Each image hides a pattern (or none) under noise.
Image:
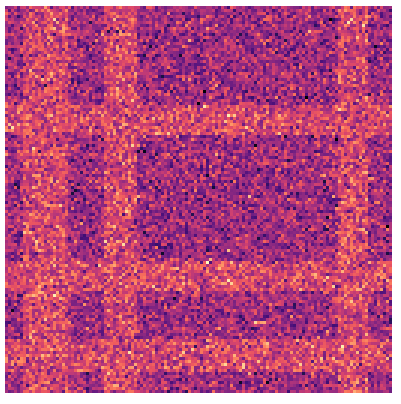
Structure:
bands of rows crossing bands of columns
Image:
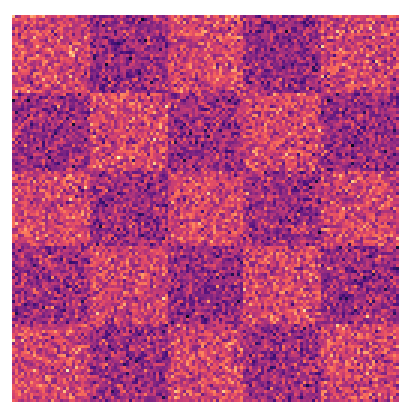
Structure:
a checkerboard
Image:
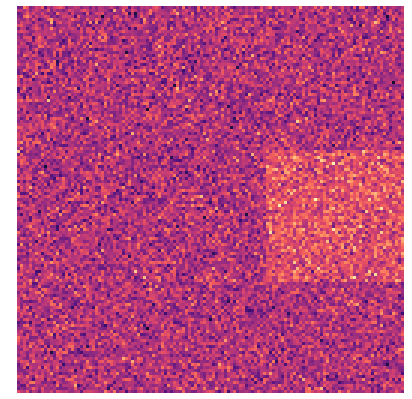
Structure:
one block
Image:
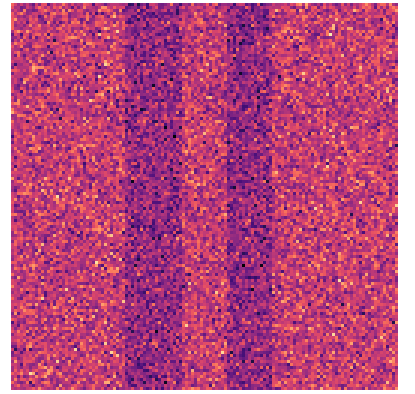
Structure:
bands of columns
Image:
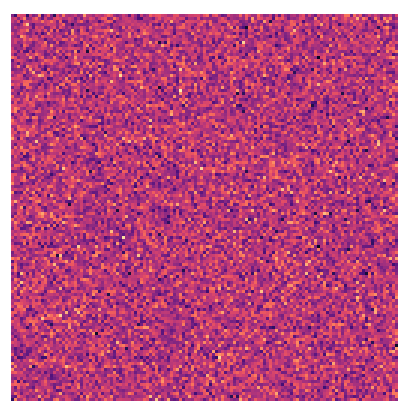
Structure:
only noise
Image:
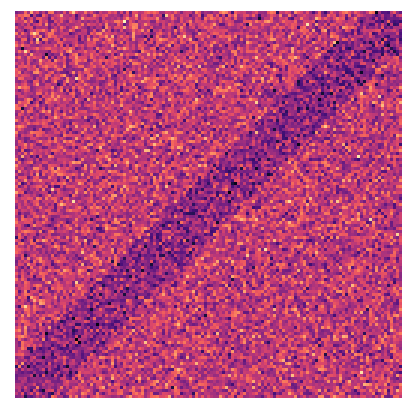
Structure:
a diagonal band
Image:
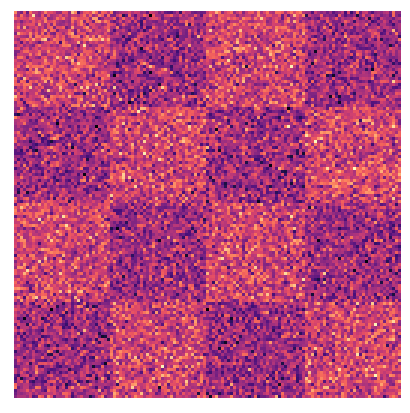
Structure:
a checkerboard
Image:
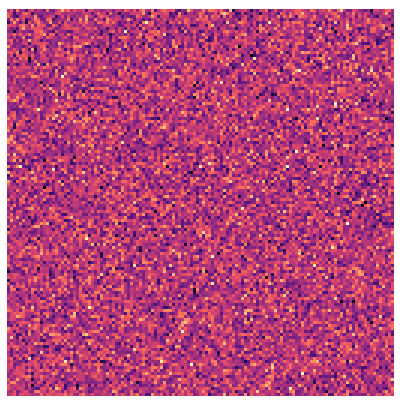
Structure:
only noise
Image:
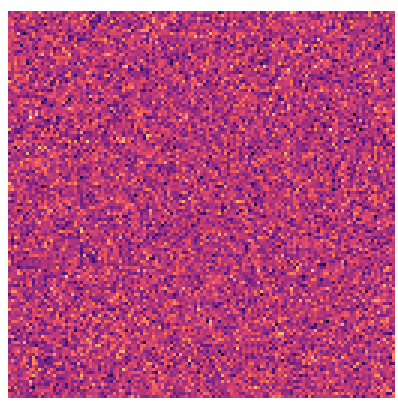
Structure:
only noise
